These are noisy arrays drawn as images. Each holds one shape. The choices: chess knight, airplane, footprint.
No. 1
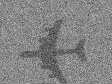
airplane
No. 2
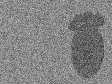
footprint
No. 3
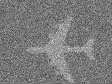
airplane
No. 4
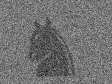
chess knight
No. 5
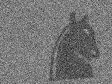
chess knight
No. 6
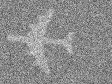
airplane
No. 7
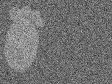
footprint
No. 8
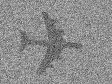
airplane
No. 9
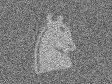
chess knight
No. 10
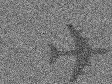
airplane
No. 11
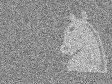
chess knight
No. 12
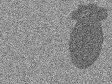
footprint
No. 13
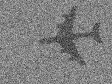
airplane
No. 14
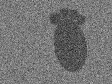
footprint
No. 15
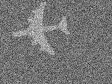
airplane
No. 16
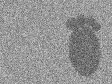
footprint
